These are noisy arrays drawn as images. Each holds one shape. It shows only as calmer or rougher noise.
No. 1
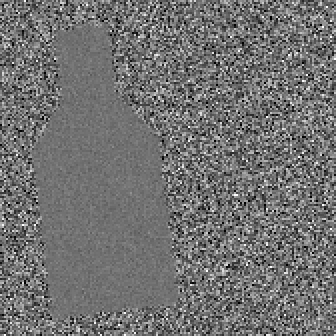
calm bottle
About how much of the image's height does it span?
nearly all
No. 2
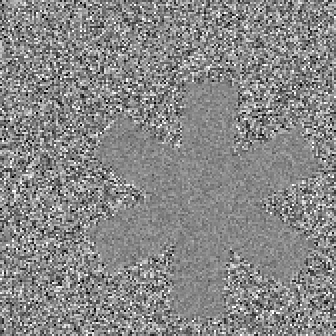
calm asterisk
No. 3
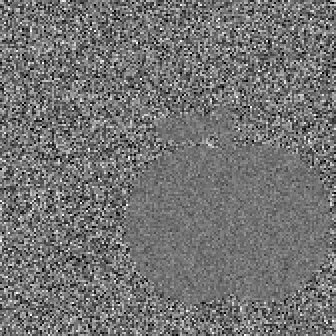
calm apple
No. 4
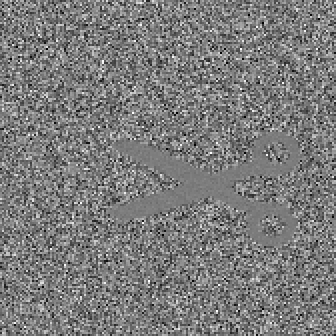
calm pair of scissors
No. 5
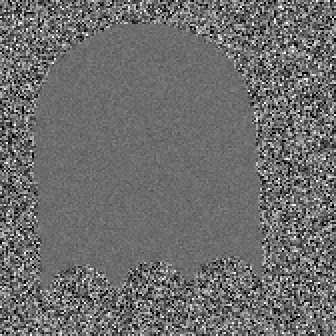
calm ghost
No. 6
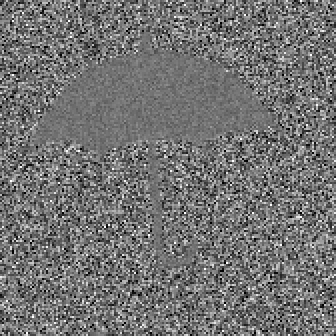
calm umbrella
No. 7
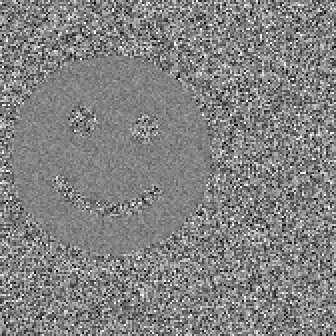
calm smiling face
